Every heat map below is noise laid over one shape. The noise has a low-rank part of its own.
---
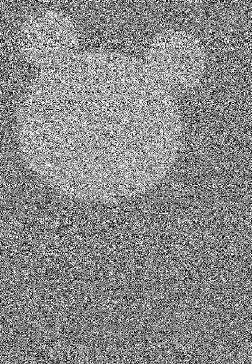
bear's head
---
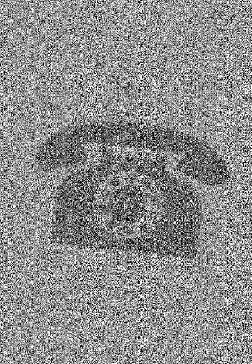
telephone
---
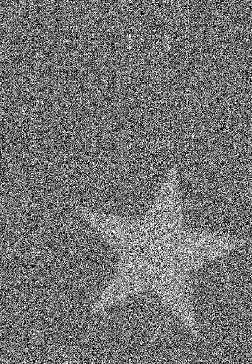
star
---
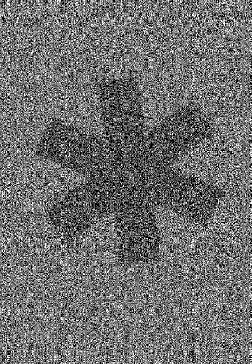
asterisk
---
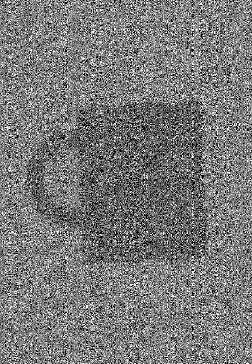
cup
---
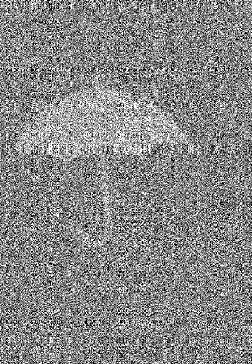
umbrella
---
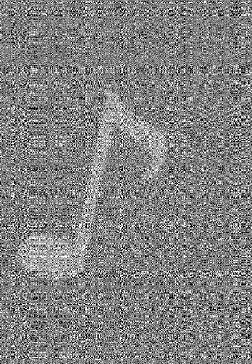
musical note
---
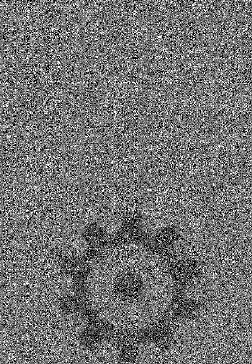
gear
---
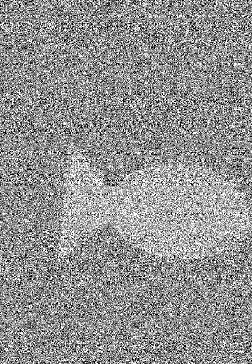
fish
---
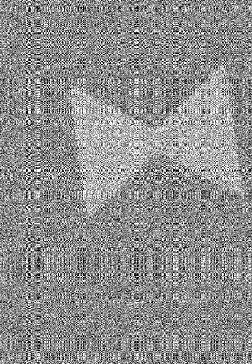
bow tie
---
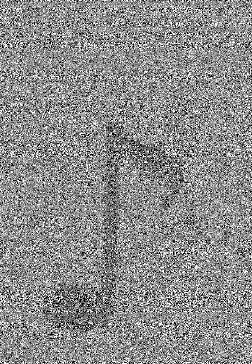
musical note
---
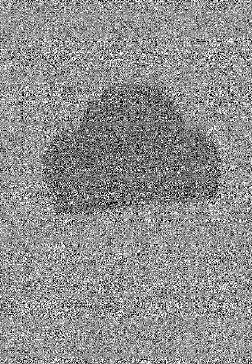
cloud
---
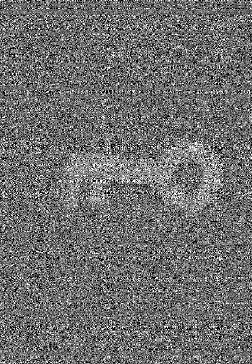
key
